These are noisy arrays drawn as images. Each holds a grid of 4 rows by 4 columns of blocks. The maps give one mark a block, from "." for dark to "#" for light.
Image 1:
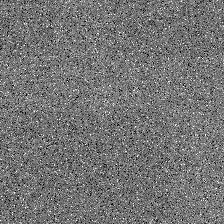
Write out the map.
. # . .
# # # #
. . . #
. . . #
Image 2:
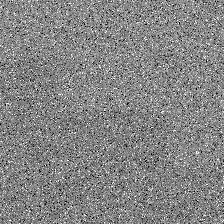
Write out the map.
# # # #
. # # #
. . . #
. . . .
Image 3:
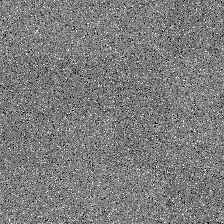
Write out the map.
# # # .
. . . #
. # . #
# # # .
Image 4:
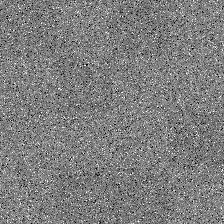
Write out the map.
. # . #
# . # #
# # # .
# . . #
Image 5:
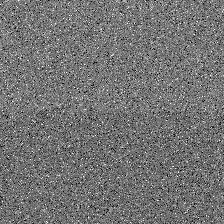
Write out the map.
# # # #
# # # #
. . . .
. . . .
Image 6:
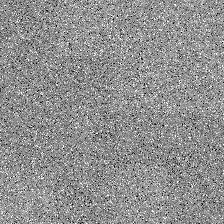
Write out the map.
. # # #
. . # #
. . . .
# . # .
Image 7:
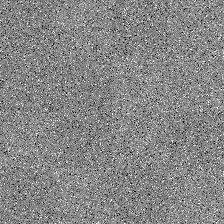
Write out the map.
. # . #
. . # #
# . # .
. # . #
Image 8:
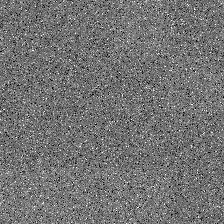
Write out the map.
. . # .
. . . #
. . . .
# # # .
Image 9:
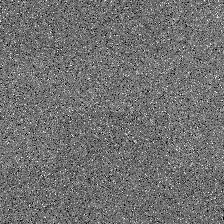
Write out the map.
. . . #
# # # #
# . . #
. . . .
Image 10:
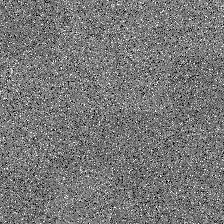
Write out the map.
. # # #
# # # .
# . . .
. # . .
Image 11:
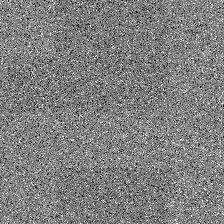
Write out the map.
# . . #
. . . #
# # # #
# . . #
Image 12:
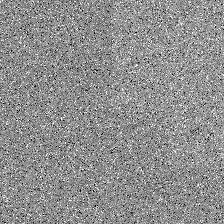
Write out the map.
. . # #
. . # #
. . . #
. . . .
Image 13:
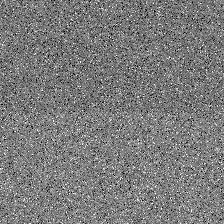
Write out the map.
. . . .
. . . .
# # # #
# # # #
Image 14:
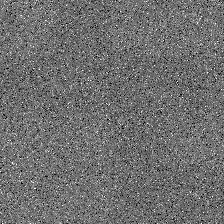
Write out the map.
# . # #
. . . .
# # . #
# # . .
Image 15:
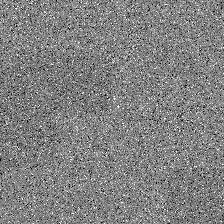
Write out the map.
# # # #
. . # #
. # # #
# # # .
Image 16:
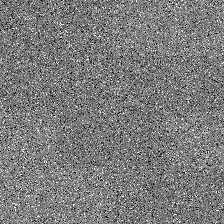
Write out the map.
. . # #
. . . .
# . . #
# # . .
